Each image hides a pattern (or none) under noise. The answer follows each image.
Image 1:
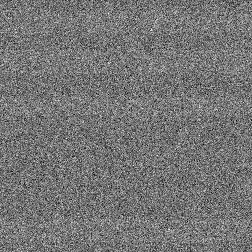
bands of rows
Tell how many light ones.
4
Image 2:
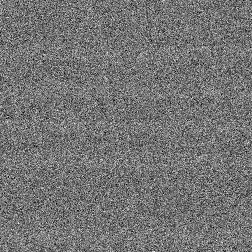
bands of rows
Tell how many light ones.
5
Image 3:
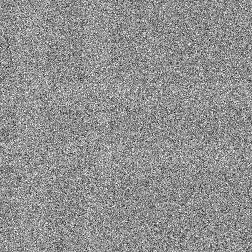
bands of rows crossing bands of columns
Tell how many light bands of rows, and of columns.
2 and 2
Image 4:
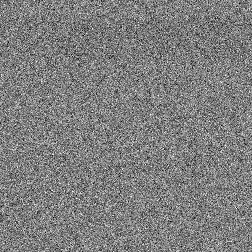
one band of rows
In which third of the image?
top
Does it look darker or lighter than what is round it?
darker
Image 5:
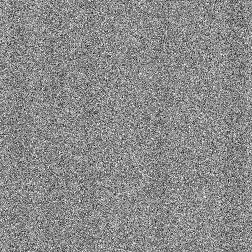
bands of columns
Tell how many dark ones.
5
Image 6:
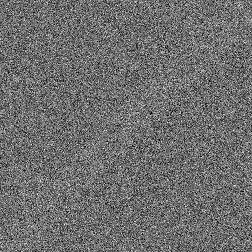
a diagonal band
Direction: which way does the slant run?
bottom left to top right
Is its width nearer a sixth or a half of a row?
a sixth
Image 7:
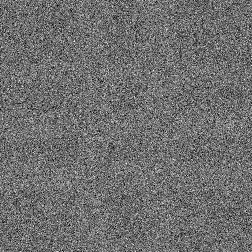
bands of rows crossing bands of columns
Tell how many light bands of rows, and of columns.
3 and 2
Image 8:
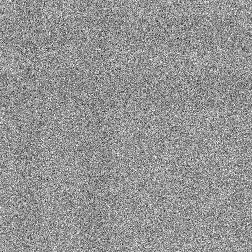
bands of rows crossing bands of columns
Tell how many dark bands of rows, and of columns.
2 and 2
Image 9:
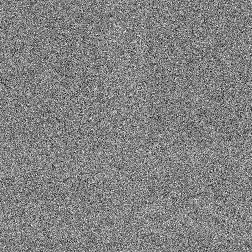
bands of rows crossing bands of columns
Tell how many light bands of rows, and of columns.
2 and 1
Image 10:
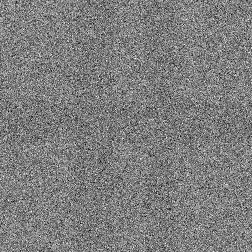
bands of rows crossing bands of columns
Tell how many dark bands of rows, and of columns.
1 and 2
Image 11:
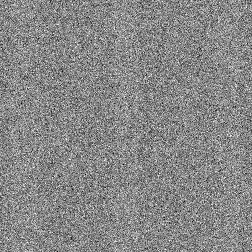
bands of columns
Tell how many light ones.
3
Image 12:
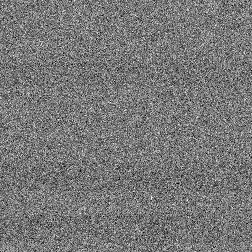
bands of rows
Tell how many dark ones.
3
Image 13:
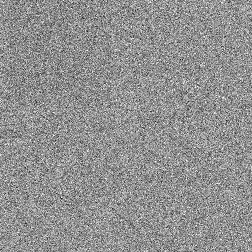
one block
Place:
top left
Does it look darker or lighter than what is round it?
darker
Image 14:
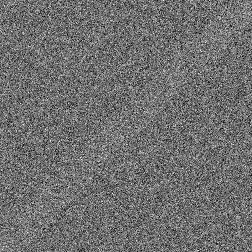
a diagonal band
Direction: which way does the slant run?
bottom left to top right
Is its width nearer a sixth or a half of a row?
a sixth
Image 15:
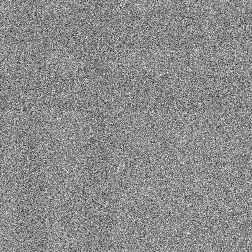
bands of rows crossing bands of columns
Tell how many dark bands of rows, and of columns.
2 and 2
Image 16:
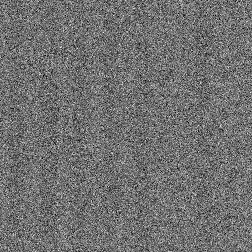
bands of columns
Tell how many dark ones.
6
